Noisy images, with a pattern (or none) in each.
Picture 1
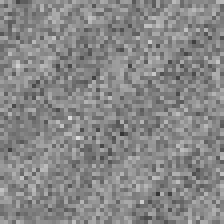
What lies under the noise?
diagonal stripes
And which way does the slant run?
bottom left to top right
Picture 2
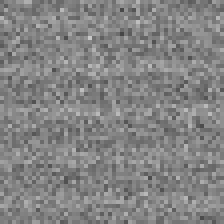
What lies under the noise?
horizontal stripes
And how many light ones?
5
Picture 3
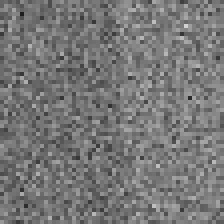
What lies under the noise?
a sharp edge
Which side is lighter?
right
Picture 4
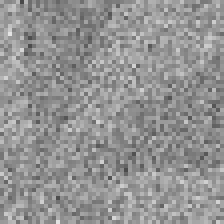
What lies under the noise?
spokes from one point
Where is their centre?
bottom left
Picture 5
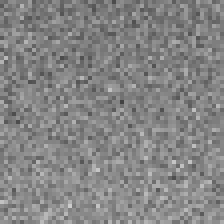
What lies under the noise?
a smooth slope
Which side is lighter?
bottom
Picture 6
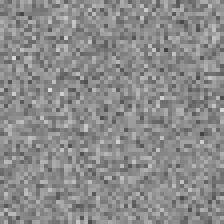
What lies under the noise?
only noise
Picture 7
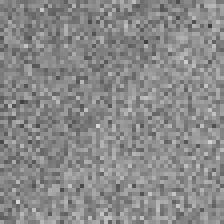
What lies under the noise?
a sharp edge
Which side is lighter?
bottom right
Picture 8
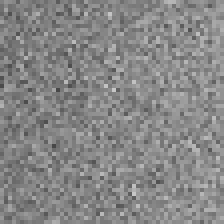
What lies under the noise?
a smooth slope
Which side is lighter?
right
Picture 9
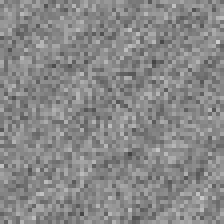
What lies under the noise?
diagonal stripes
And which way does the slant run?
bottom left to top right
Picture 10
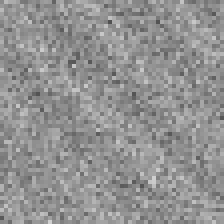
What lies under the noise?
diagonal stripes
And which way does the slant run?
top left to bottom right
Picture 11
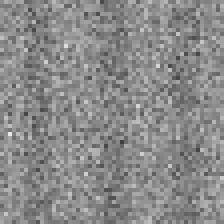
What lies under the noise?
vertical stripes
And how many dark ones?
3
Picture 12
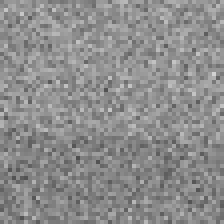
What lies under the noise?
a sharp edge
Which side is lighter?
top
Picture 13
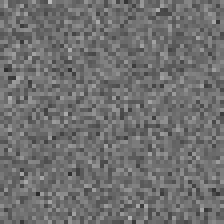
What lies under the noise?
only noise
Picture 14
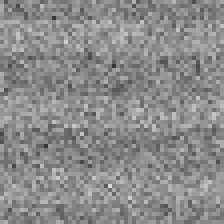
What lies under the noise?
horizontal stripes
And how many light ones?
3
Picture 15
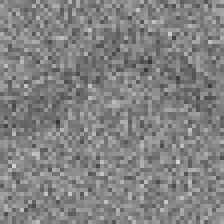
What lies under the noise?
a wavy band
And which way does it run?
left to right
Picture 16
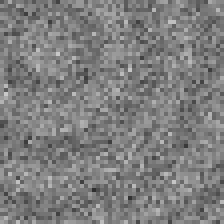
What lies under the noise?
rings round one point
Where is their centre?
top left
